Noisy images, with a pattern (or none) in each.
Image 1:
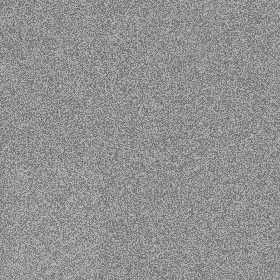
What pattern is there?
one block
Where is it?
bottom left
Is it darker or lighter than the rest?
lighter
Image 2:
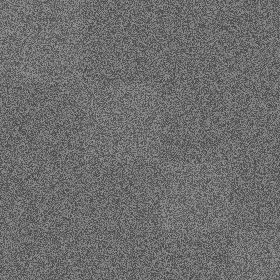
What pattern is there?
blocks along the diagonal
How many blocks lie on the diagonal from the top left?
4
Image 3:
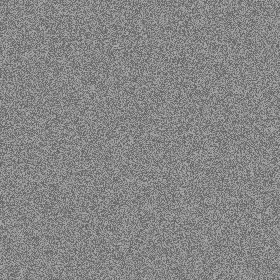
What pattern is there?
only noise
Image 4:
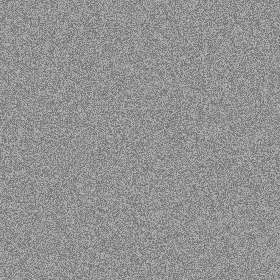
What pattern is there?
only noise
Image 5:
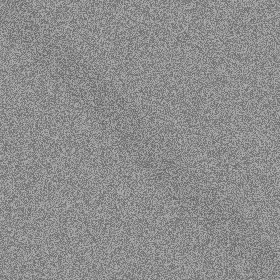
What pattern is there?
a diagonal band
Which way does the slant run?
top left to bottom right
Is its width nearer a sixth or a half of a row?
a sixth
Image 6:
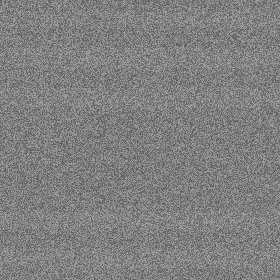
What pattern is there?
bands of rows
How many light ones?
5
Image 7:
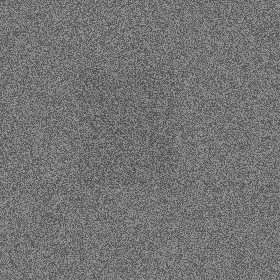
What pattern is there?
one block
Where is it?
centre
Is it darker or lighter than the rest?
darker
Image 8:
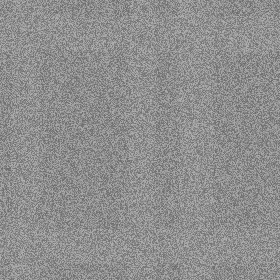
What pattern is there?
bands of rows crossing bands of columns
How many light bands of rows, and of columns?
2 and 3
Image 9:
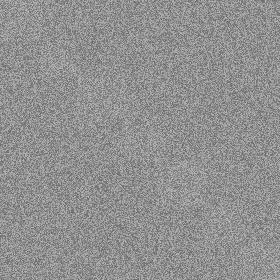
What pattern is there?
blocks along the diagonal
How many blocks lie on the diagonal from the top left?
7
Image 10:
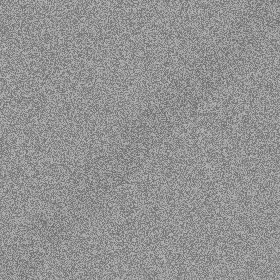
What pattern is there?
a diagonal band
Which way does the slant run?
bottom left to top right
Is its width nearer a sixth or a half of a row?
a sixth
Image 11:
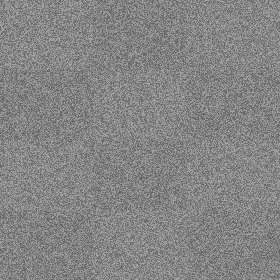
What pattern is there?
a checkerboard
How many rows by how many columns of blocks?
4 by 3
